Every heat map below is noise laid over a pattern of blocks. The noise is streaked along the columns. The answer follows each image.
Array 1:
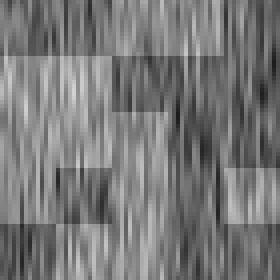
no symmetry
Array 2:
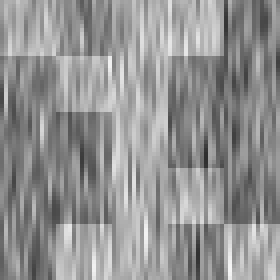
the same after a half turn
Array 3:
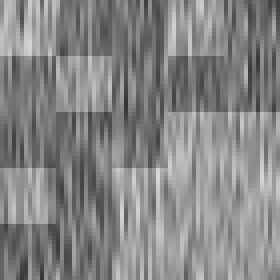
mirrored about the diagonal from the top left
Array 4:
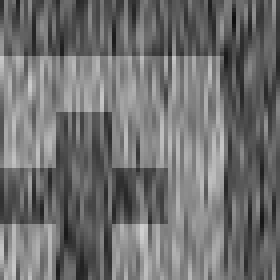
mirrored about the diagonal from the bottom left
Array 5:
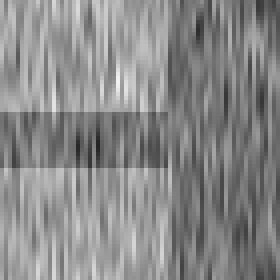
top and bottom mirror each other
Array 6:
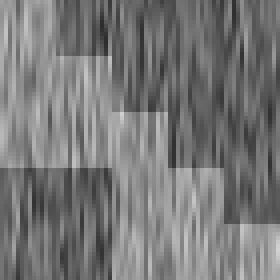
mirrored about the diagonal from the bottom left
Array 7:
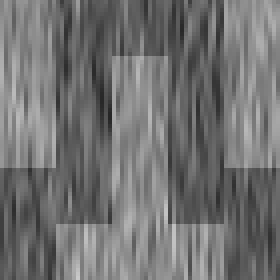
left and right mirror each other
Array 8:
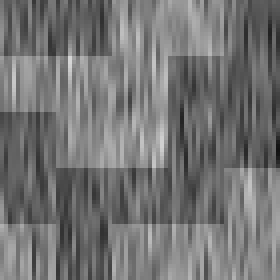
no symmetry
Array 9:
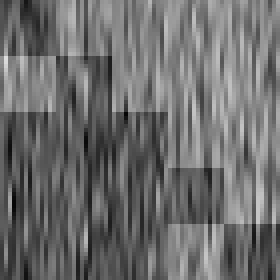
mirrored about the diagonal from the bottom left
